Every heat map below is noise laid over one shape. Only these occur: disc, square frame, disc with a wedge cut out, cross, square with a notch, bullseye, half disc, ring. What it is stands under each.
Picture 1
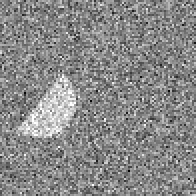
half disc
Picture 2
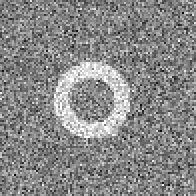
ring
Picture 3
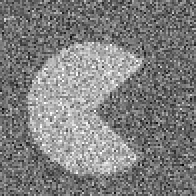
disc with a wedge cut out
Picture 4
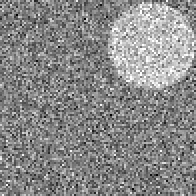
disc
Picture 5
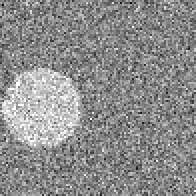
disc
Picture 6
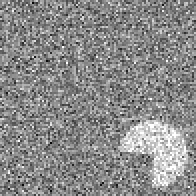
disc with a wedge cut out
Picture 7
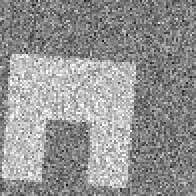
square with a notch
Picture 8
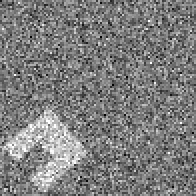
square with a notch
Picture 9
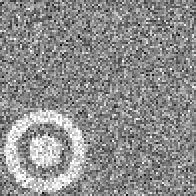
bullseye
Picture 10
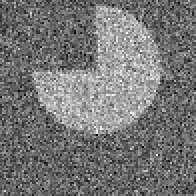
disc with a wedge cut out
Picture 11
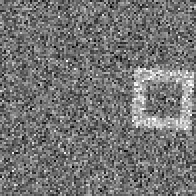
square frame
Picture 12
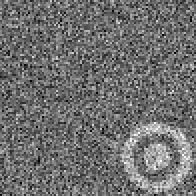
bullseye
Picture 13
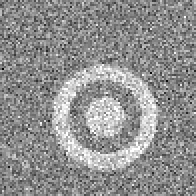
bullseye
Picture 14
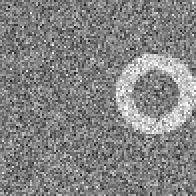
ring
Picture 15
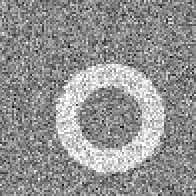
ring
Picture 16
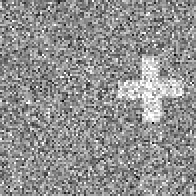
cross
